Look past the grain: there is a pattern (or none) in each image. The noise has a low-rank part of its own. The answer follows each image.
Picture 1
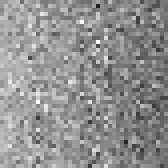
a smooth slope
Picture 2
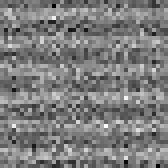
horizontal stripes
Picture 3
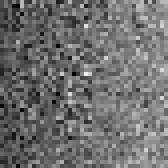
a smooth slope
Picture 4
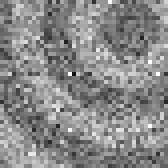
rings round one point
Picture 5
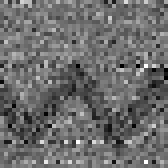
a wavy band
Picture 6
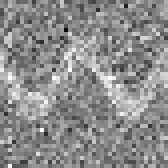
a wavy band
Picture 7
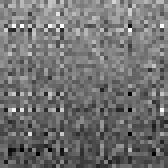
a smooth slope
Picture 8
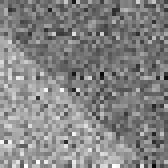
a sharp edge
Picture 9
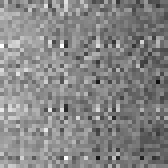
a smooth slope
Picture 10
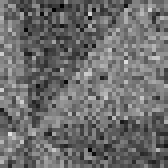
spokes from one point
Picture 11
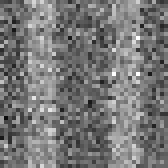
vertical stripes
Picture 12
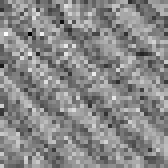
diagonal stripes
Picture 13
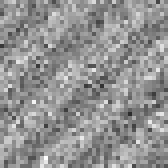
diagonal stripes
